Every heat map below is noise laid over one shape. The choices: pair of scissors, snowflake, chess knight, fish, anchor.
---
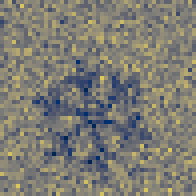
snowflake
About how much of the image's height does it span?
two thirds
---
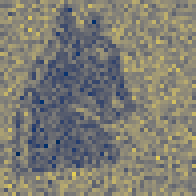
chess knight
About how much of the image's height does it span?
nearly all
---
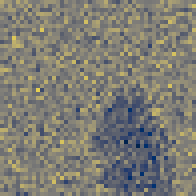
chess knight
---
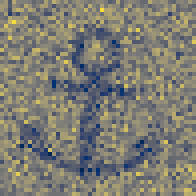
anchor
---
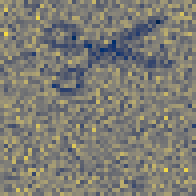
pair of scissors
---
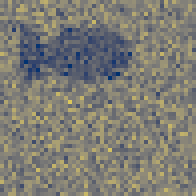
fish
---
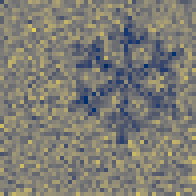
snowflake
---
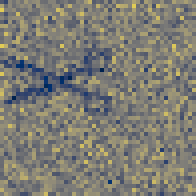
pair of scissors
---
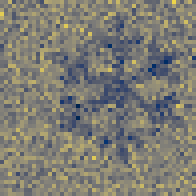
snowflake
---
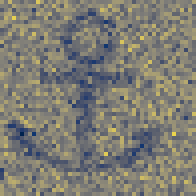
anchor
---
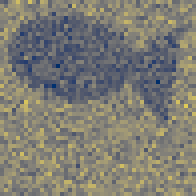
fish
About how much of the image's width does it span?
nearly all
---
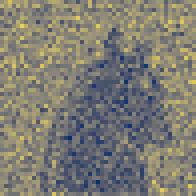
chess knight
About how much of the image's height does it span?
nearly all
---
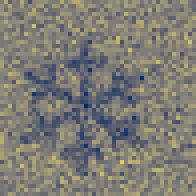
snowflake
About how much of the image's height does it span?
two thirds
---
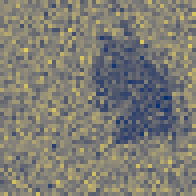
chess knight
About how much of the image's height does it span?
two thirds
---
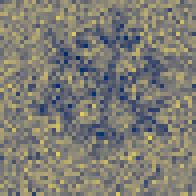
snowflake
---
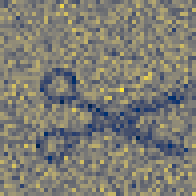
pair of scissors
